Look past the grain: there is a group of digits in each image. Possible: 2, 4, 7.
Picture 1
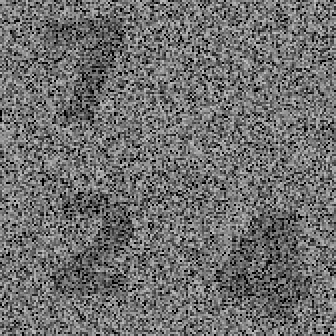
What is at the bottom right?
4
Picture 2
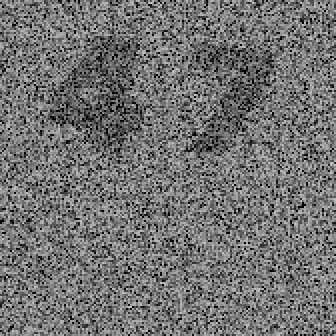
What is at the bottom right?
nothing
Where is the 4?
top left
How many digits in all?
2
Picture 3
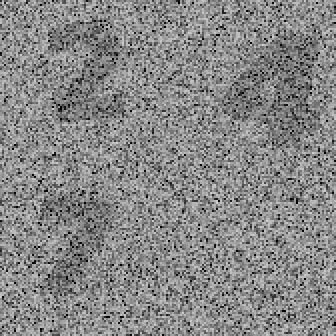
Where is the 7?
bottom left
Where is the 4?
top right
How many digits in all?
3
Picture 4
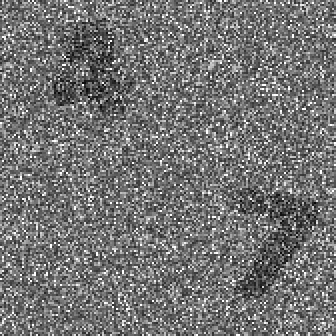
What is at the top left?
4
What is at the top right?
nothing
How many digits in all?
2
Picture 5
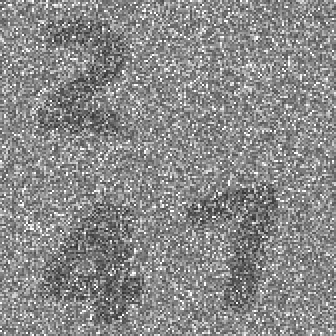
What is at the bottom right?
7
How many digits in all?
3
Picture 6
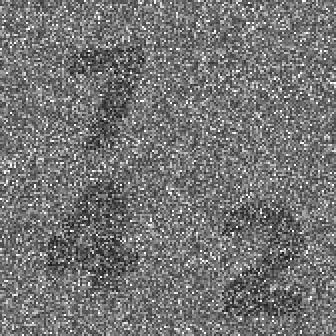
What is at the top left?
7
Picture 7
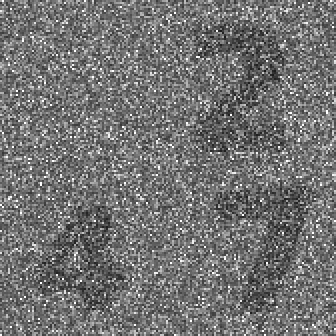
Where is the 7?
bottom right
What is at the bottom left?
4
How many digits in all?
3
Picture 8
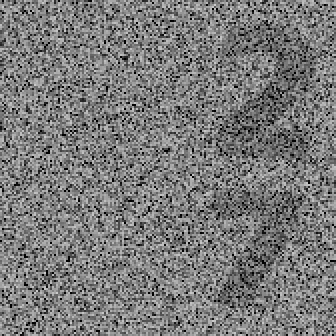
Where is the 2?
top right
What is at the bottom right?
7
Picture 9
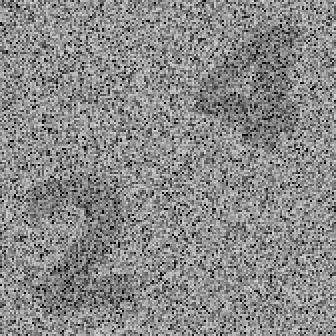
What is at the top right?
4
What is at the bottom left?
2
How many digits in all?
2
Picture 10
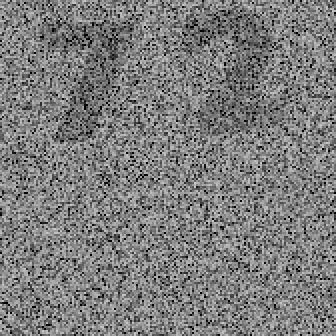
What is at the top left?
7
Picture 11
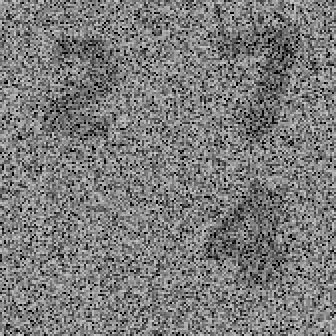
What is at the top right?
7
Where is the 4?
bottom right
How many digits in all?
3
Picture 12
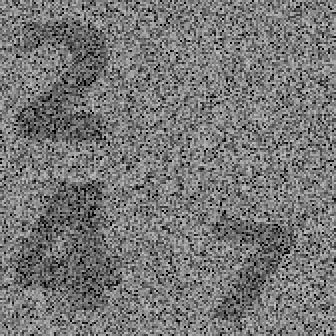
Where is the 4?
bottom left
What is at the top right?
nothing
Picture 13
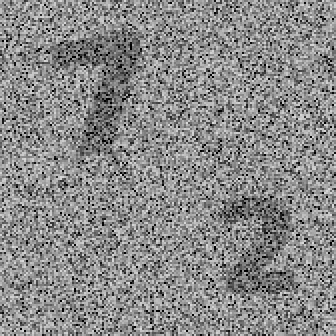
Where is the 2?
bottom right
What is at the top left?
7
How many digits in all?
2
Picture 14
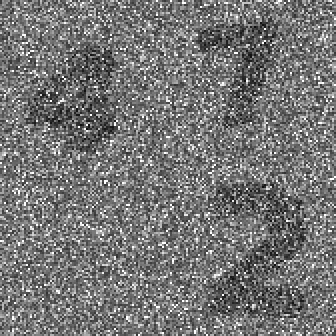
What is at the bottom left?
nothing
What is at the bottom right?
2
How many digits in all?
3
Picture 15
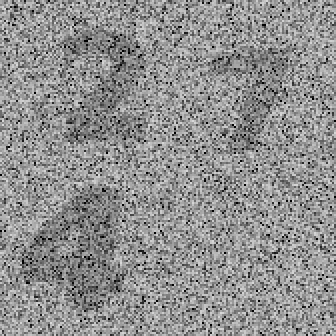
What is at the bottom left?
4
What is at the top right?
7
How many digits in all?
3
